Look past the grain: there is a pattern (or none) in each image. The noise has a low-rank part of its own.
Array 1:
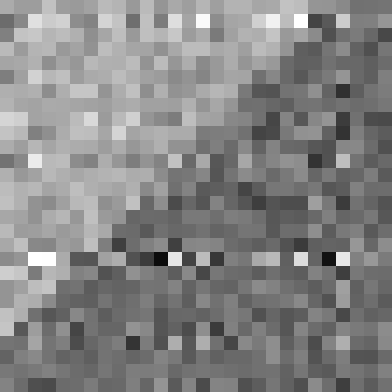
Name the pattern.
a sharp edge
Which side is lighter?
top left
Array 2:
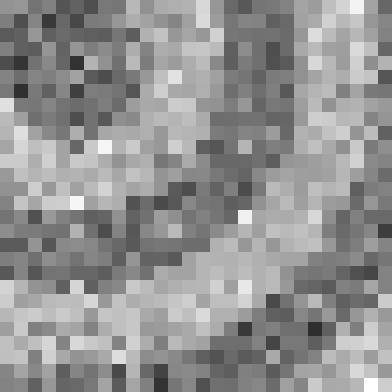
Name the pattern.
rings round one point
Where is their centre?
top left
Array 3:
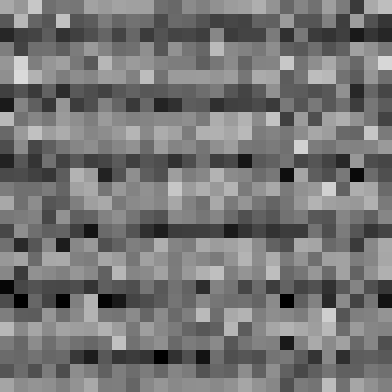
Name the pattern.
horizontal stripes
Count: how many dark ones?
6
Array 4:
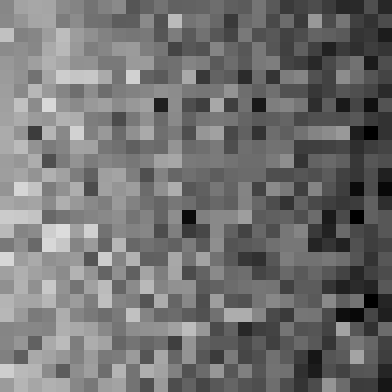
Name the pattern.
a smooth slope
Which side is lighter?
left
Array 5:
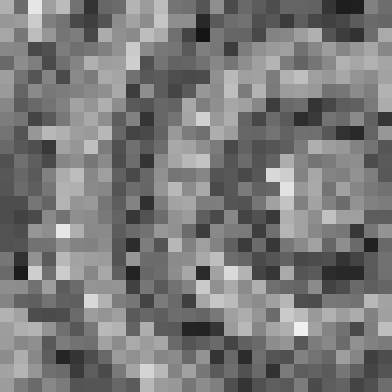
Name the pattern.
rings round one point
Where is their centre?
middle right
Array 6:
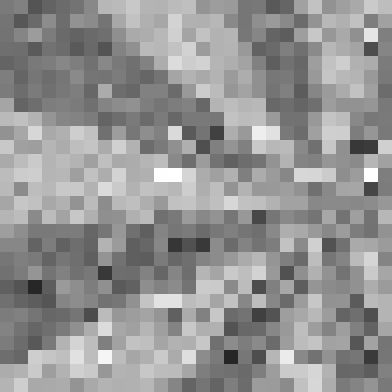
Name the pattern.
spokes from one point
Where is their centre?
middle right
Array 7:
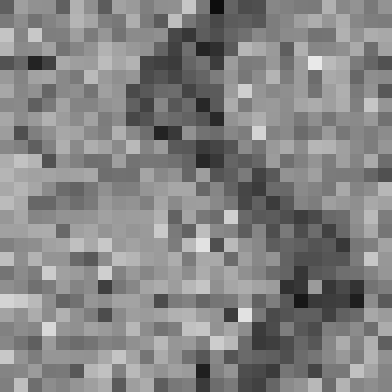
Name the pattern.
a wavy band
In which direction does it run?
top to bottom
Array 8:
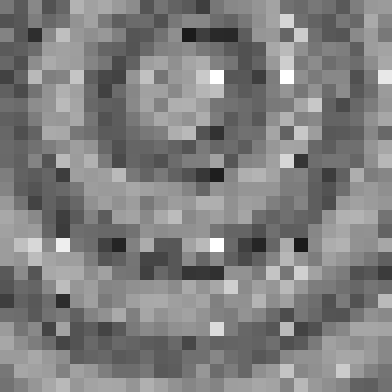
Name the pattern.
rings round one point
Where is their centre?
top middle
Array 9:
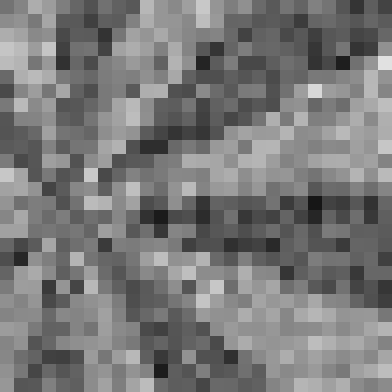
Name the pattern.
spokes from one point
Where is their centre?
middle left
